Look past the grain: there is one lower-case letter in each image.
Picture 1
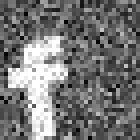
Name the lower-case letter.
f
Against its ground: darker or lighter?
lighter
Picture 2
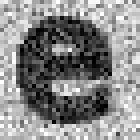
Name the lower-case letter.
e
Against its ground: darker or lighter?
darker
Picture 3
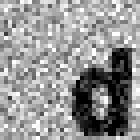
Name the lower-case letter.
d
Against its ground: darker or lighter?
darker
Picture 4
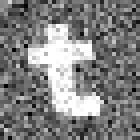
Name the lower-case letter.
t
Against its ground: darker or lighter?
lighter
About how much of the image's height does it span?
two thirds
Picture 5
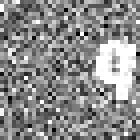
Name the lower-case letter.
q
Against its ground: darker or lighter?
lighter
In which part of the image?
middle right
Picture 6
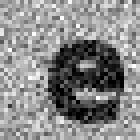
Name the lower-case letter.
e
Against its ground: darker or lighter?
darker
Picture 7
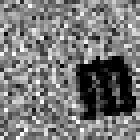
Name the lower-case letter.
m
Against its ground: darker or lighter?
darker
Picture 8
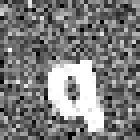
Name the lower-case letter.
q
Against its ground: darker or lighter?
lighter
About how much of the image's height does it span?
half
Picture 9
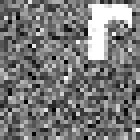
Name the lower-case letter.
r
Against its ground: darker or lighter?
lighter
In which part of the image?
top right
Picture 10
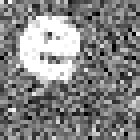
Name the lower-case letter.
e
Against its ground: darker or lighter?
lighter
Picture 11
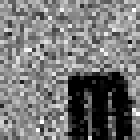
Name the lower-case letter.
m
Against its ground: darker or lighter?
darker
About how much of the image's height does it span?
half
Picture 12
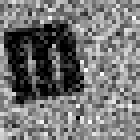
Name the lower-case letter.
m
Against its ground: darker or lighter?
darker
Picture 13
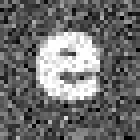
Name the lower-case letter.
e
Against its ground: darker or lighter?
lighter
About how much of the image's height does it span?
half
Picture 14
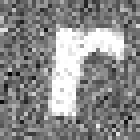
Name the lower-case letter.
r
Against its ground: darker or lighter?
lighter
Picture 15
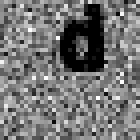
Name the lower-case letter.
d
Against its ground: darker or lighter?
darker
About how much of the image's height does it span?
half
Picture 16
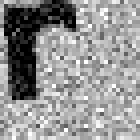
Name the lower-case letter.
r
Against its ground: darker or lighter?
darker
